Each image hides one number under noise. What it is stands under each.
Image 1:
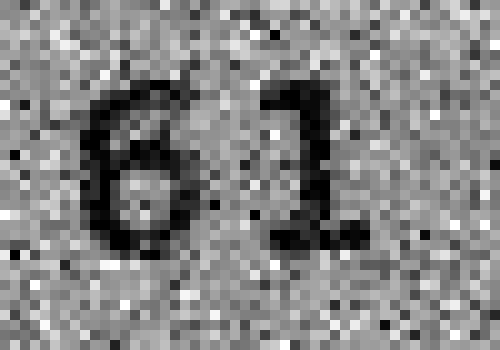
61
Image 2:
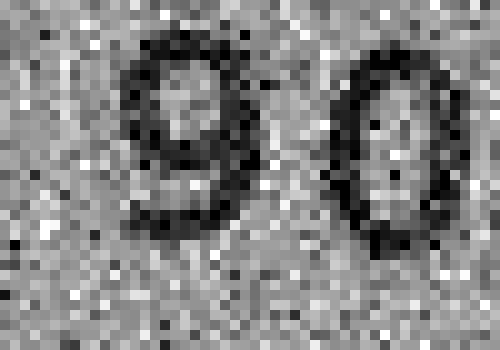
90
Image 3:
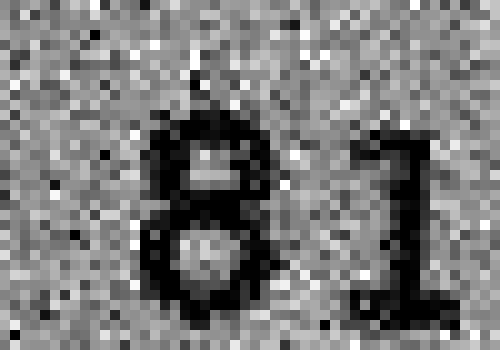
81
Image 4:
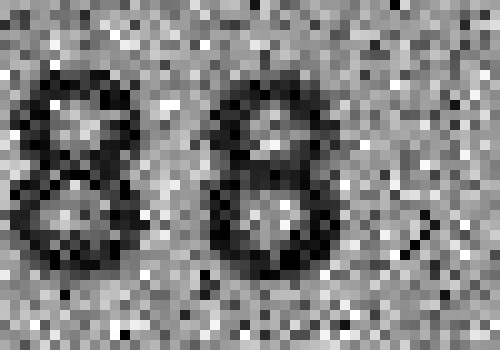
88
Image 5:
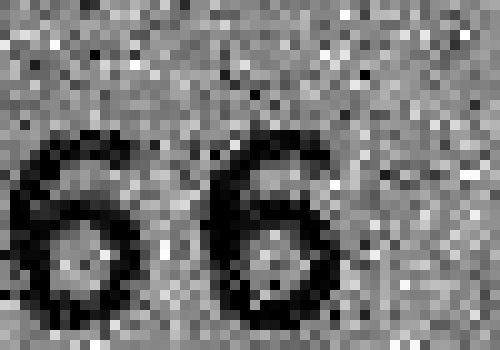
66
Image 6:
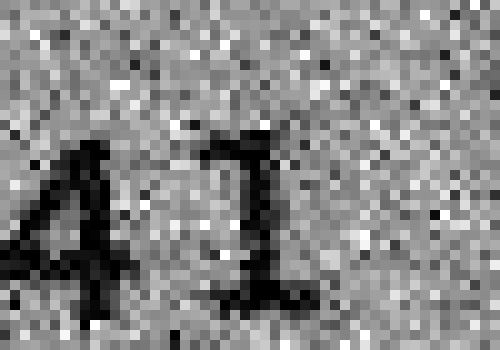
41
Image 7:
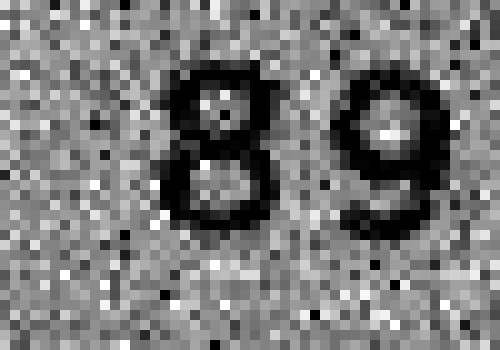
89
